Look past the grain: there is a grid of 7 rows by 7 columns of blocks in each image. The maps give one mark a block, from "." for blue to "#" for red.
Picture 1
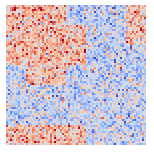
###...#
####..#
####...
.##....
.......
.......
####...
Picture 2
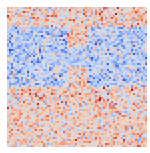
#######
...#...
.......
...#...
#######
#######
#######
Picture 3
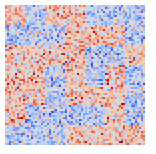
#.##...
...###.
####..#
##.#.#.
##.###.
#....#.
...####
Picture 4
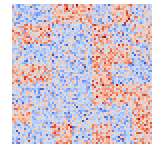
..##.#.
##..#.#
....##.
##..#..
....###
#.....#
..#.#.#
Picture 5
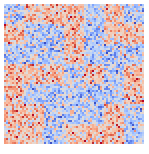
.###.#.
#..#.##
...#...
###.#.#
#.....#
##...#.
##.###.
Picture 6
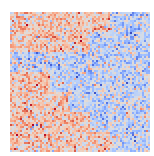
#####..
####...
.......
##.....
###....
####...
#####..
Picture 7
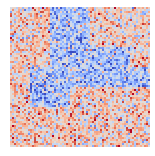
##..###
##..###
##....#
#......
#..####
#######
#######
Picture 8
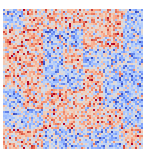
.#####.
##..##.
##.#...
##..#..
.####..
..####.
##....#
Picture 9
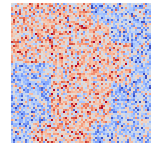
####...
#####..
######.
..####.
..###..
..###..
.###...
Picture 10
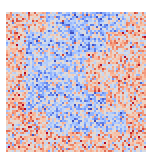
##....#
#....##
#...###
#...###
#....##
##....#
#######
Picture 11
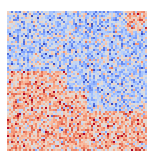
......#
.......
.......
###....
####...
#######
#######
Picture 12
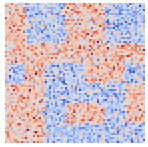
#..##..
#..##..
#######
.#..##.
##....#
##.##.#
##.....
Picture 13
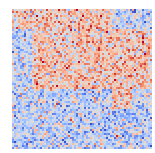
#####..
.######
.######
.######
.....#.
.......
.......
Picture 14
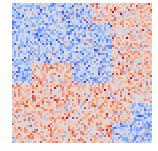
....###
.....##
.....##
.##..##
#######
######.
#####..
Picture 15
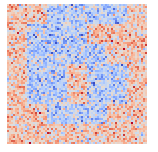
##....#
#...###
#....##
#..#..#
#..#..#
##...##
#######
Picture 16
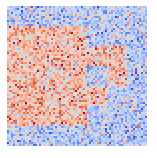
.......
####...
######.
####.#.
#####..
####...
.......
